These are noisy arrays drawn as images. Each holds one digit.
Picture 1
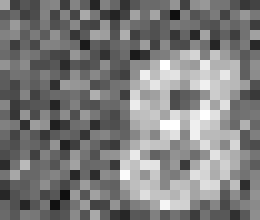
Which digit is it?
8
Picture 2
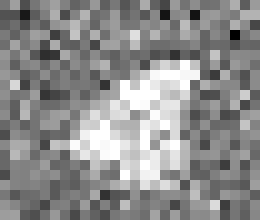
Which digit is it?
4
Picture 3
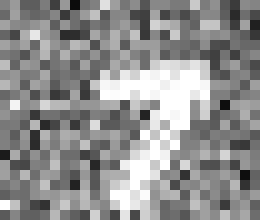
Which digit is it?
7
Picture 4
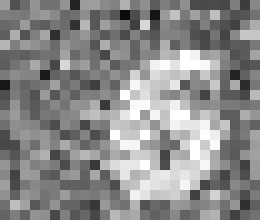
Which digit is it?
6
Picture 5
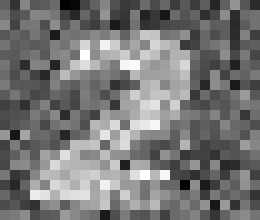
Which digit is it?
2
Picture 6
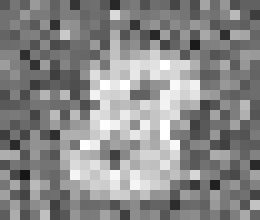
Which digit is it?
8
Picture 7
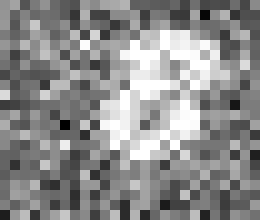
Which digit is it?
8
